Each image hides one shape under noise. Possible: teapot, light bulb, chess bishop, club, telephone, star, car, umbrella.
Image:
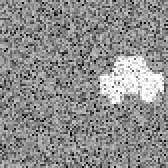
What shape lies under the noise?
car
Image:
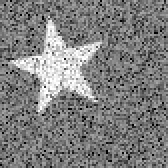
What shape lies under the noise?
star
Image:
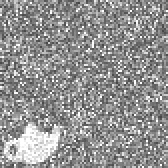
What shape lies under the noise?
teapot
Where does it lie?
bottom left
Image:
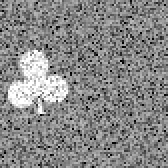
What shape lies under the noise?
club
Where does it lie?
middle left
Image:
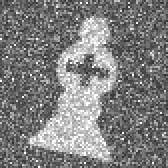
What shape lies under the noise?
chess bishop
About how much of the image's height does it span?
nearly all
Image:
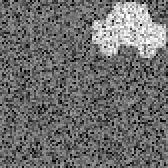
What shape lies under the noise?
car
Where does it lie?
top right
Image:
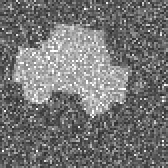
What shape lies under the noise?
car
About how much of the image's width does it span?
two thirds
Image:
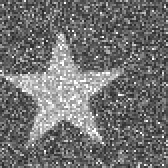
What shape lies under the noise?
star
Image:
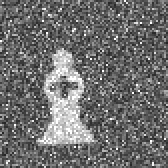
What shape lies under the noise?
chess bishop
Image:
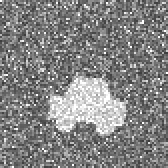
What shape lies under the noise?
car
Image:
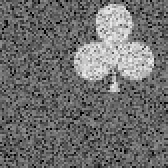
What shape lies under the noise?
club
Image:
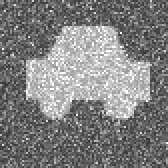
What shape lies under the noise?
car
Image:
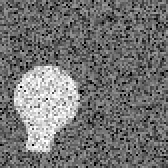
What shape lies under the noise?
light bulb
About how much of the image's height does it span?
half
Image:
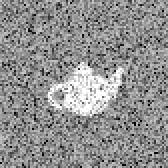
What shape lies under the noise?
teapot
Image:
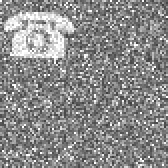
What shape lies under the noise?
telephone
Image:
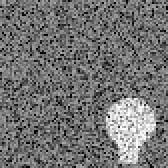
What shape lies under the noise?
light bulb
